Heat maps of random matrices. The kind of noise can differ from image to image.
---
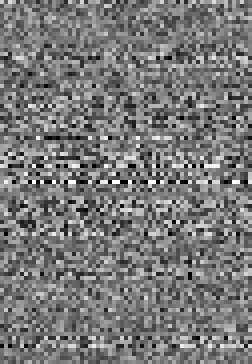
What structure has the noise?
rows of uneven size
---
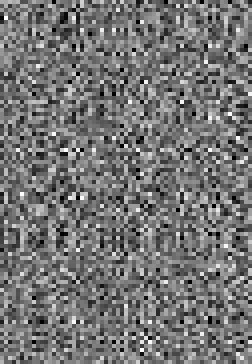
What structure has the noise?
low rank plus noise
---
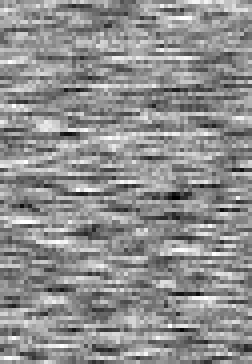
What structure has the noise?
streaked along the rows
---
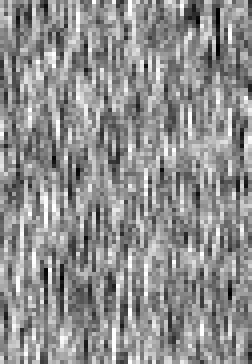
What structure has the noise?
streaked along the columns
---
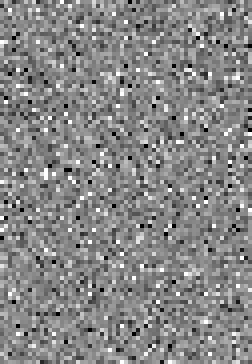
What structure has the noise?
heavy tails
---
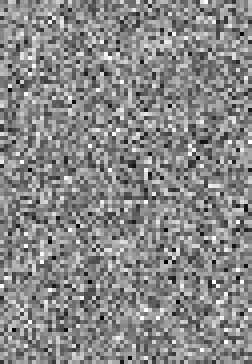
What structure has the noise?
independent entries
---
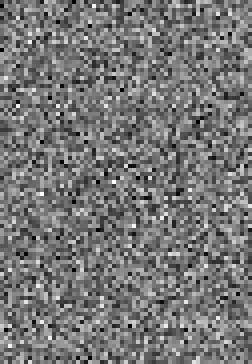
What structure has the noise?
independent entries
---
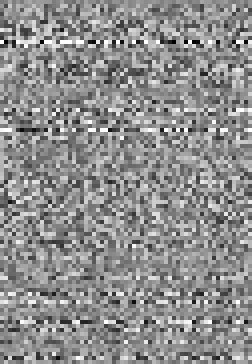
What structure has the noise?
rows of uneven size
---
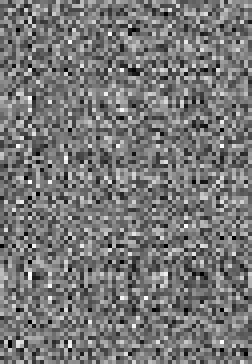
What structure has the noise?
low rank plus noise
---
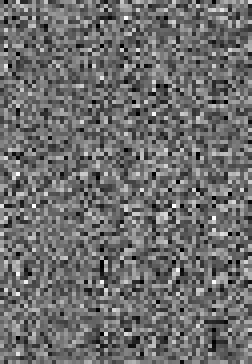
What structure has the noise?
low rank plus noise
